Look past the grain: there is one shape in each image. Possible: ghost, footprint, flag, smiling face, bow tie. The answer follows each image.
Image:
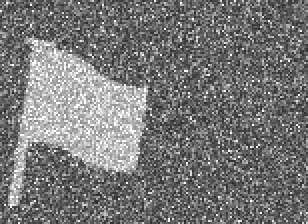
light flag
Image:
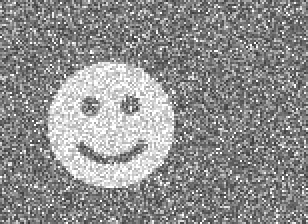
light smiling face
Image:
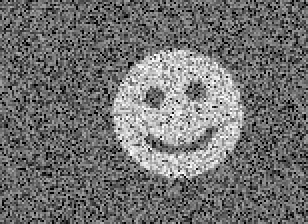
light smiling face
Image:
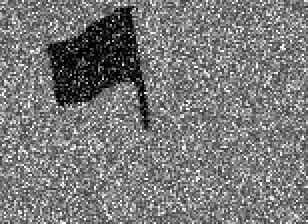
dark flag
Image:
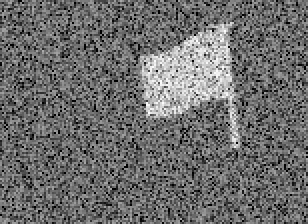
light flag
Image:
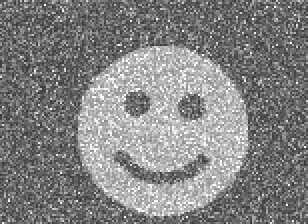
light smiling face
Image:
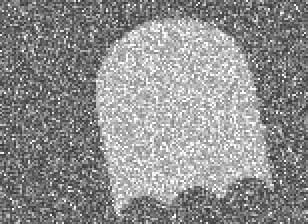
light ghost
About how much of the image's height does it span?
nearly all
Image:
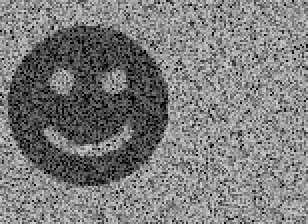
dark smiling face
